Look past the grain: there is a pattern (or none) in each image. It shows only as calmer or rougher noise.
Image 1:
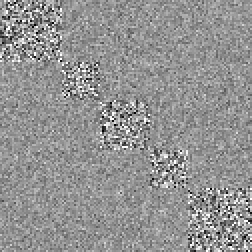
blocks along the diagonal
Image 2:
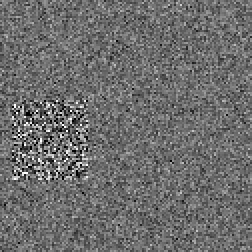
one block
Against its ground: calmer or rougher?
rougher
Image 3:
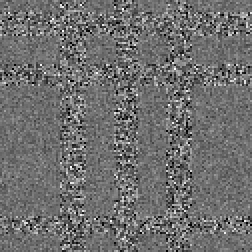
bands of rows crossing bands of columns
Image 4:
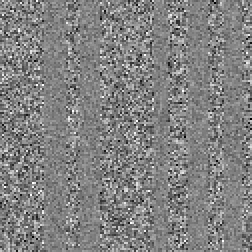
bands of columns
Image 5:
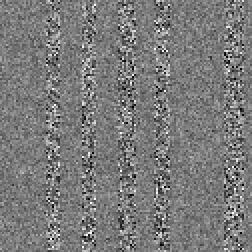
bands of columns
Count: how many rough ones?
5
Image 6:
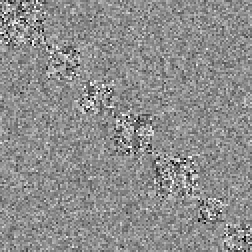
blocks along the diagonal
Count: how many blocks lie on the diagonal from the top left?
7
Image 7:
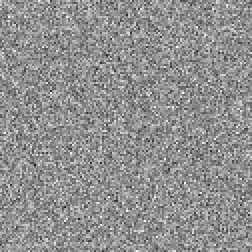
only noise
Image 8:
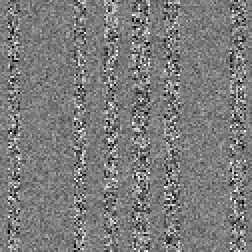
bands of columns
